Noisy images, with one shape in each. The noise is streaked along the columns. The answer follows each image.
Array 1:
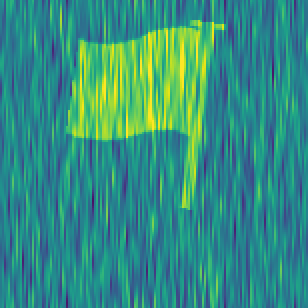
light flag
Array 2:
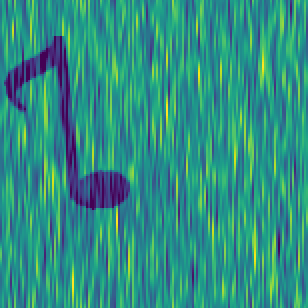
dark musical note
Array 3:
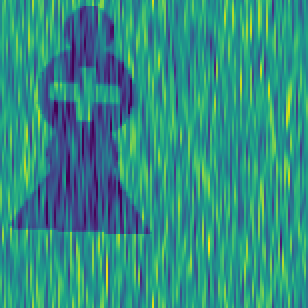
dark chess bishop
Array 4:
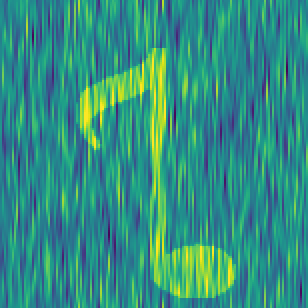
light musical note
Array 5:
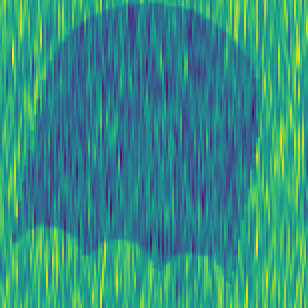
dark ghost
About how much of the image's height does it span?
nearly all
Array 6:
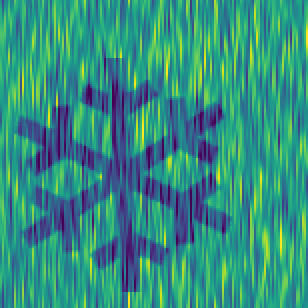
dark snowflake
